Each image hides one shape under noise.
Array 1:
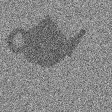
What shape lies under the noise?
teapot
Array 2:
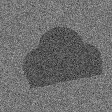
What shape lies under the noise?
cloud
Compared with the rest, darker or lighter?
darker
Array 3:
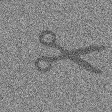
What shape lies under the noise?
pair of scissors
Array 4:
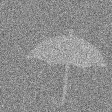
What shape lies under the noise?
umbrella
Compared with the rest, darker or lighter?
lighter
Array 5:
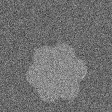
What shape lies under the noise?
flower
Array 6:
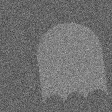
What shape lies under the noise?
ghost
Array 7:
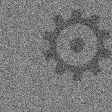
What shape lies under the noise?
gear
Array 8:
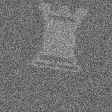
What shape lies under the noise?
chess rook
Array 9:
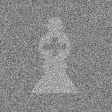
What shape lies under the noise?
chess bishop
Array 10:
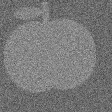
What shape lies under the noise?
apple
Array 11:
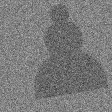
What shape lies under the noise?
chess pawn
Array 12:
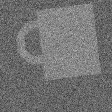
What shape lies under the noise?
cup
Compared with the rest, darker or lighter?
lighter
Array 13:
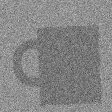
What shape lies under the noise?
cup
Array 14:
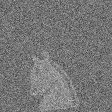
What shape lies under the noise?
chess knight
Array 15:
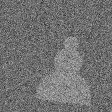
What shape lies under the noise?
chess pawn
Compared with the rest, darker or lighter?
lighter
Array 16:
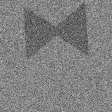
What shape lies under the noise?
bow tie
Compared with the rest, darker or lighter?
darker
